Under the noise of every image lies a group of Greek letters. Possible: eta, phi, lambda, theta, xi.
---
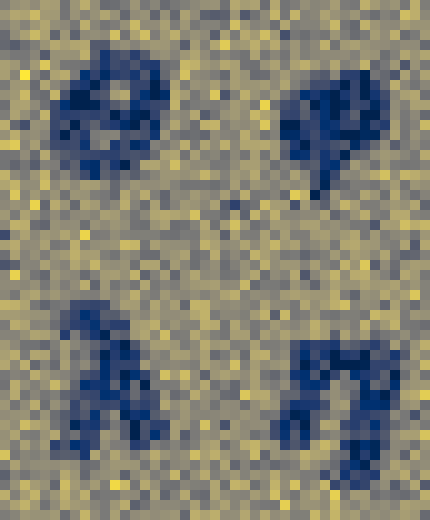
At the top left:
theta
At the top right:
phi
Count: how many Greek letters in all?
4
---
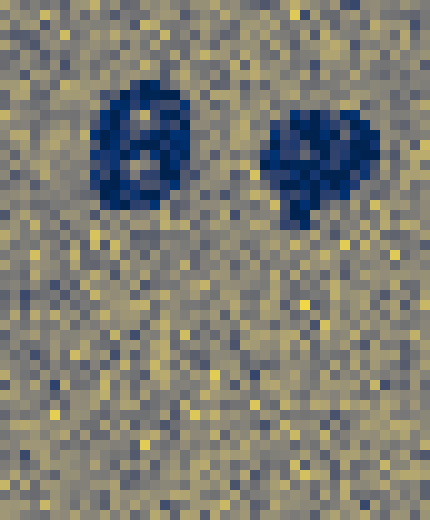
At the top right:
phi
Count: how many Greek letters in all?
2
